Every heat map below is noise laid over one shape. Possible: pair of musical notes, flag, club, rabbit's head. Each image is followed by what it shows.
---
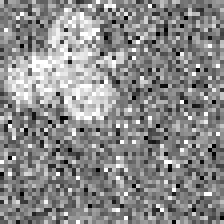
club
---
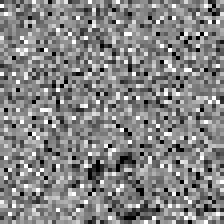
pair of musical notes
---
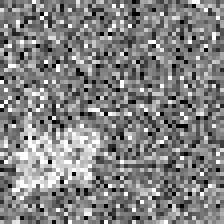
flag
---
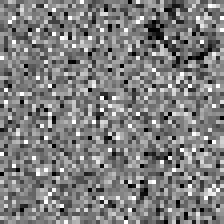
pair of musical notes
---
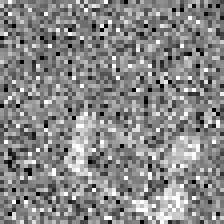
pair of musical notes
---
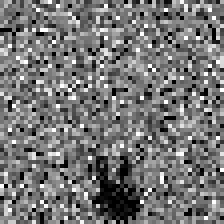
rabbit's head
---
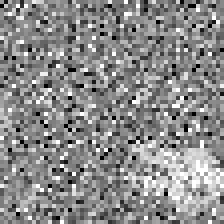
rabbit's head
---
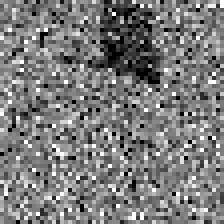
flag
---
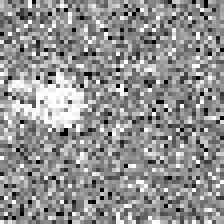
rabbit's head
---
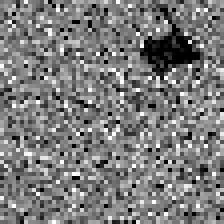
flag
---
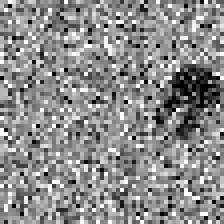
rabbit's head
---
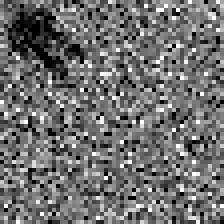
rabbit's head
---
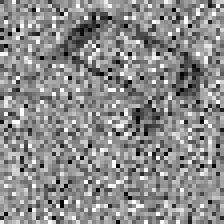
pair of musical notes
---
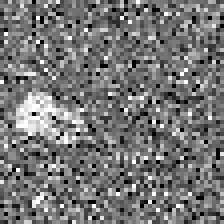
rabbit's head
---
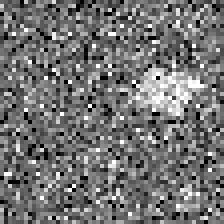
flag
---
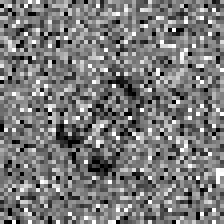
pair of musical notes
